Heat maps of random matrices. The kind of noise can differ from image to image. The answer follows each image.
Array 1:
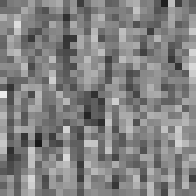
streaked along the columns
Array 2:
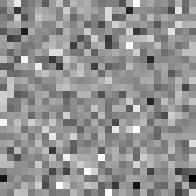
heavy tails
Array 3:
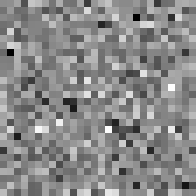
heavy tails
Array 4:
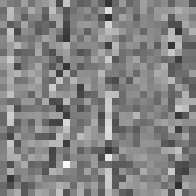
columns of uneven size
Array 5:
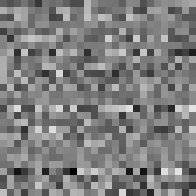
rows of uneven size
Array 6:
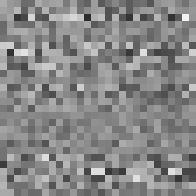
rows of uneven size
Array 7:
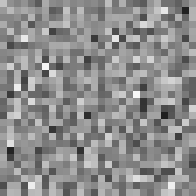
low rank plus noise
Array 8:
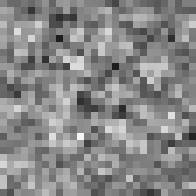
blotchy
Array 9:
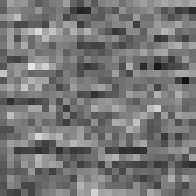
streaked along the rows
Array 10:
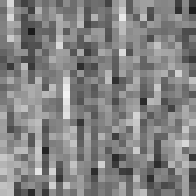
streaked along the columns
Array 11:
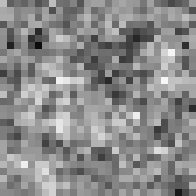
blotchy
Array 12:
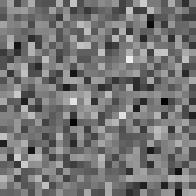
independent entries
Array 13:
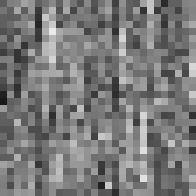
streaked along the columns
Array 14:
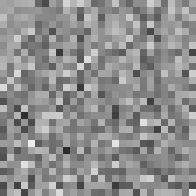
low rank plus noise
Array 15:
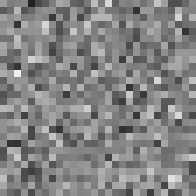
low rank plus noise
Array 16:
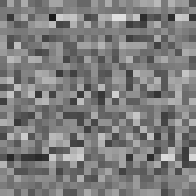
rows of uneven size
